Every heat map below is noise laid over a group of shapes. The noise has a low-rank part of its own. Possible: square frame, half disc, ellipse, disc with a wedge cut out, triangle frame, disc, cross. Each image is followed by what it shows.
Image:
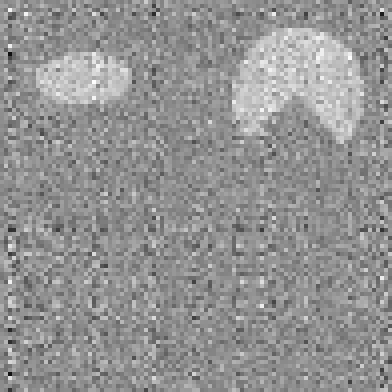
top left: ellipse; top right: disc with a wedge cut out
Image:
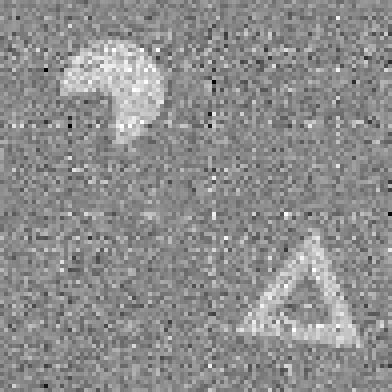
top left: disc with a wedge cut out; bottom right: triangle frame
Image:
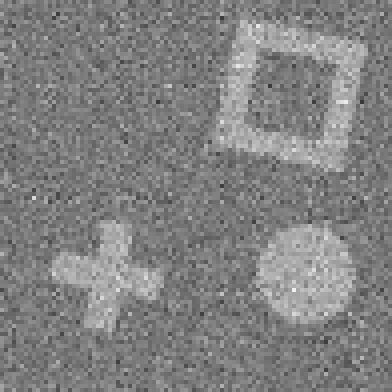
top right: square frame; bottom left: cross; bottom right: disc
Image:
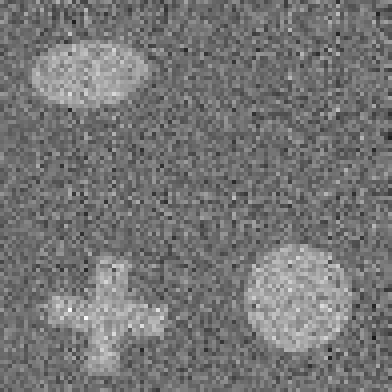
top left: ellipse; bottom left: cross; bottom right: disc
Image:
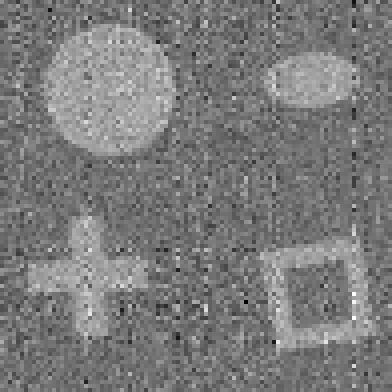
top left: disc; top right: ellipse; bottom left: cross; bottom right: square frame
